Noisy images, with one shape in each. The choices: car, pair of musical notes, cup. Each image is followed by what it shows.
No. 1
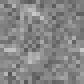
pair of musical notes
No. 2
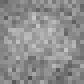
car
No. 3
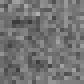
pair of musical notes
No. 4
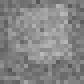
cup
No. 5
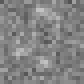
pair of musical notes
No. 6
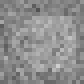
cup
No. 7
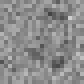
pair of musical notes
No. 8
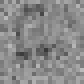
pair of musical notes
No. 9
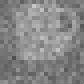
cup
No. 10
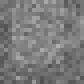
cup
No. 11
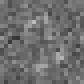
pair of musical notes
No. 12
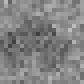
car
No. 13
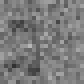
pair of musical notes
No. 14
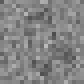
pair of musical notes
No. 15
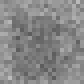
cup
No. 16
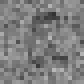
pair of musical notes
